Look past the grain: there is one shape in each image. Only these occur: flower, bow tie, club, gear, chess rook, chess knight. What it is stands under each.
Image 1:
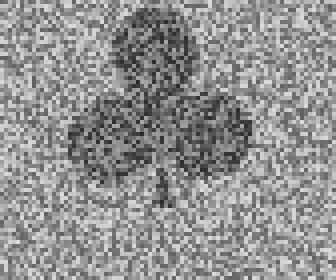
club
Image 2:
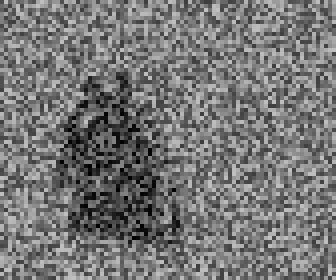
chess knight
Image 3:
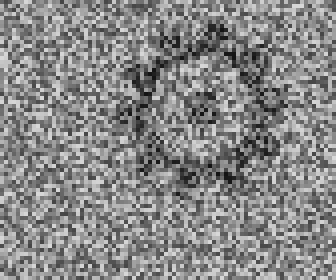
gear
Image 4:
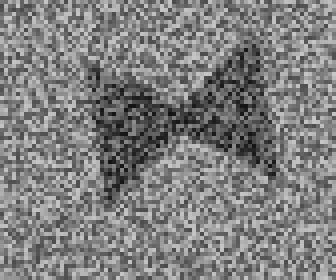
bow tie
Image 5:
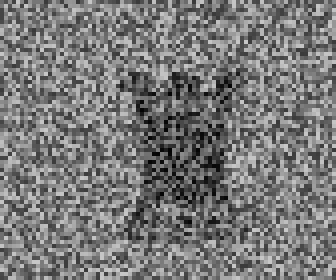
chess rook
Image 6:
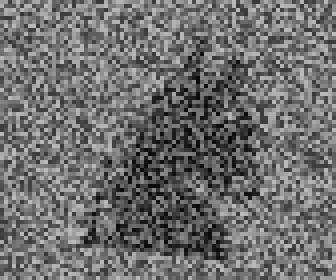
chess knight
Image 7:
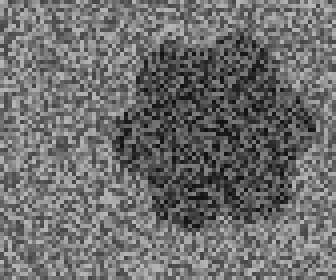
flower
